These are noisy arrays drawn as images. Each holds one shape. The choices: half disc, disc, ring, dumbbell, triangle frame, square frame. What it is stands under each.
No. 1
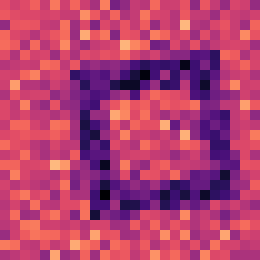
square frame
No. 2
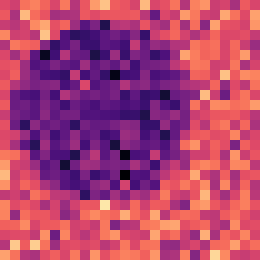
disc
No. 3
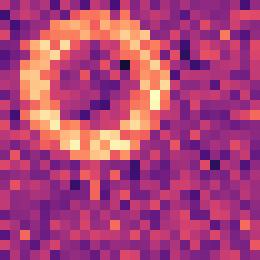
ring
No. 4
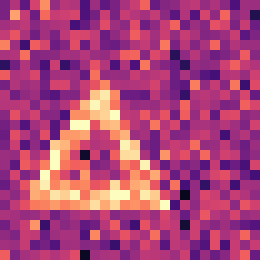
triangle frame
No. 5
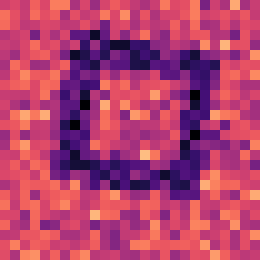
square frame
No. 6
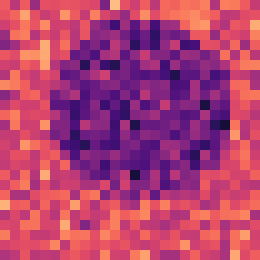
disc
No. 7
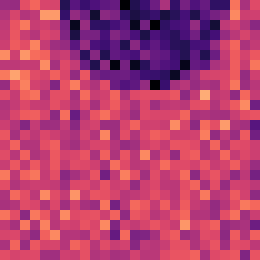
half disc
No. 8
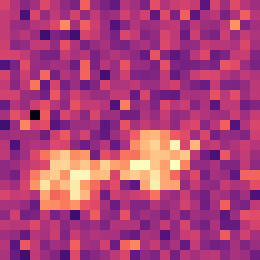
dumbbell
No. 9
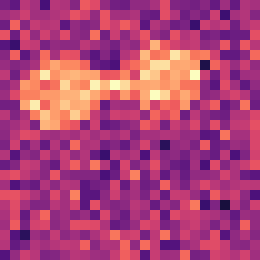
dumbbell
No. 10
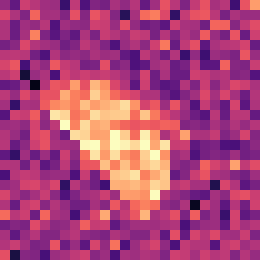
half disc
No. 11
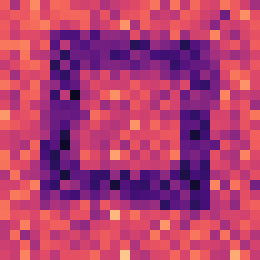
square frame
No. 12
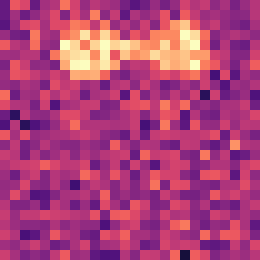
dumbbell
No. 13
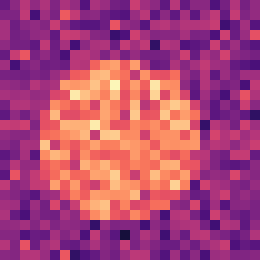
disc
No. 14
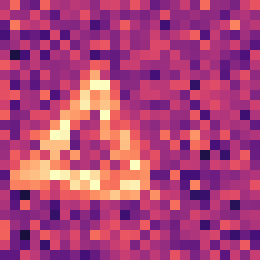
triangle frame
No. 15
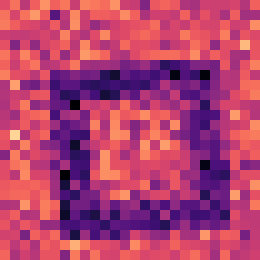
square frame
